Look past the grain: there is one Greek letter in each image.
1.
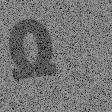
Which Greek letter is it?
omega
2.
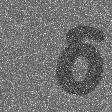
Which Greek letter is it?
delta
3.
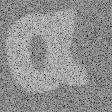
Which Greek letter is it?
alpha
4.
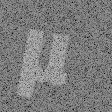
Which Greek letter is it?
mu
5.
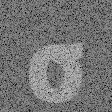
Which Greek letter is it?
sigma
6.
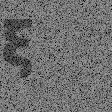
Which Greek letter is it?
xi
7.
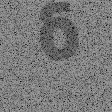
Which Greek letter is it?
delta
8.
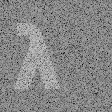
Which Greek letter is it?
lambda
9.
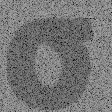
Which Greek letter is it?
sigma
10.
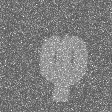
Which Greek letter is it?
phi
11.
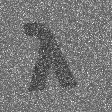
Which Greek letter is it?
lambda
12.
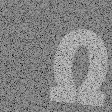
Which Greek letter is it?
omega
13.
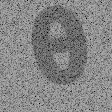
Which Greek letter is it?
theta
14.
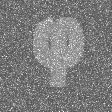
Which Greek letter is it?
phi
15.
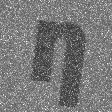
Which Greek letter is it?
eta
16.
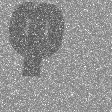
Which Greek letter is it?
phi
